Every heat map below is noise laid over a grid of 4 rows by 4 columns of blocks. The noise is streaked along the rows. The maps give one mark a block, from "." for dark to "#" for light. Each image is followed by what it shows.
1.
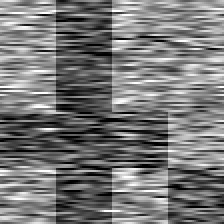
# . # #
# . # #
. . . #
# . # .
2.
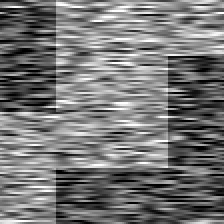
. # # #
. # # .
# # # .
# . . .
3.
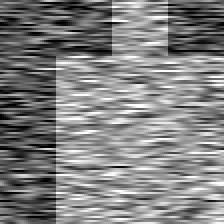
. . # .
. # # #
. # # #
. # # #
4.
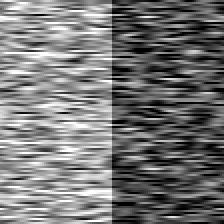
# # . .
# # . .
# # . .
# # . .
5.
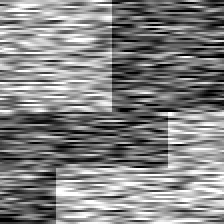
# # . .
# # . .
. . . #
. # # #
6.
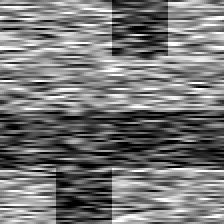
# # . #
# # # #
. . . .
# . # #
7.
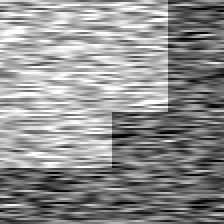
# # # .
# # # .
# # . .
. . . .
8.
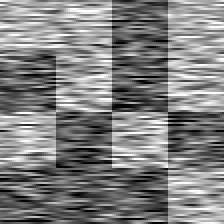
# # . #
. # . #
# . # .
. . . #
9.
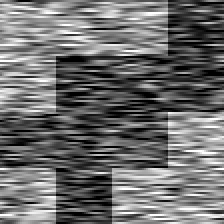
# # # .
# . . .
. . . #
# . # #
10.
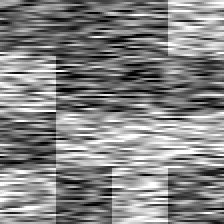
. . . #
# . . .
. # # #
# . # .
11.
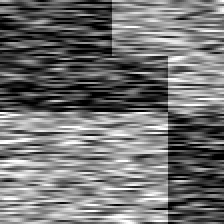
. . # #
. . . #
# # # .
# # # .
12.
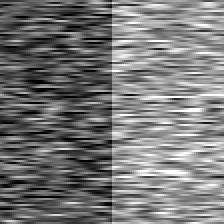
. . # #
. . # #
. . # #
. . # #
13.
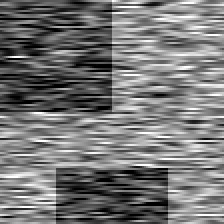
. . # #
. . # #
# # # #
# . . #
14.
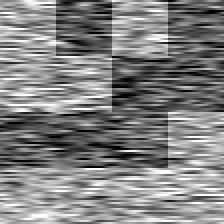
# . # .
# # . .
. . . #
# # # #
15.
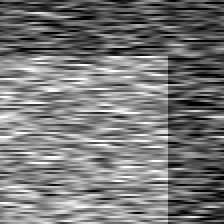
. . . .
# # # .
# # # .
# # # .
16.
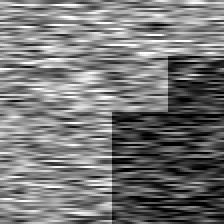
# # # #
# # # .
# # . .
# # . .
